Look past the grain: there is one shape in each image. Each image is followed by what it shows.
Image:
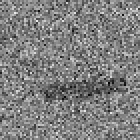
bar
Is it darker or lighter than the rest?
darker
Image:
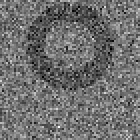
ring
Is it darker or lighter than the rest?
darker
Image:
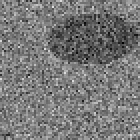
ellipse
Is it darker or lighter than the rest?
darker
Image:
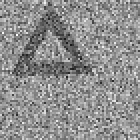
triangle frame
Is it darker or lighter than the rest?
darker
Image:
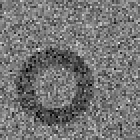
ring
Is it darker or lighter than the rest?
darker
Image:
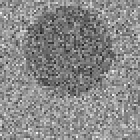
disc
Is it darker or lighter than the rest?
darker
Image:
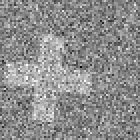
cross
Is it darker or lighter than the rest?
lighter
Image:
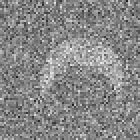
crescent
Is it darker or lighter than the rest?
lighter
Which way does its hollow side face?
down
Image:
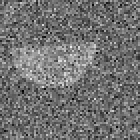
half disc
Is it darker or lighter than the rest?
lighter
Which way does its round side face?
down
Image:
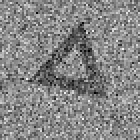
triangle frame
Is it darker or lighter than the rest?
darker
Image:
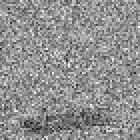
bar
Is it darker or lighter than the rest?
darker
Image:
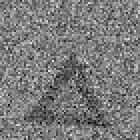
triangle frame
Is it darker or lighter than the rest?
darker
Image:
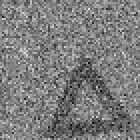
triangle frame
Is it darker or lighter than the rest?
darker
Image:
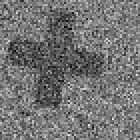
cross
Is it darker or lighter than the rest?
darker
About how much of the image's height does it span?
two thirds
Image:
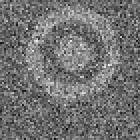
bullseye
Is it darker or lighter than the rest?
lighter
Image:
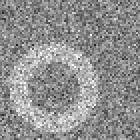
ring
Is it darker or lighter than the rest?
lighter
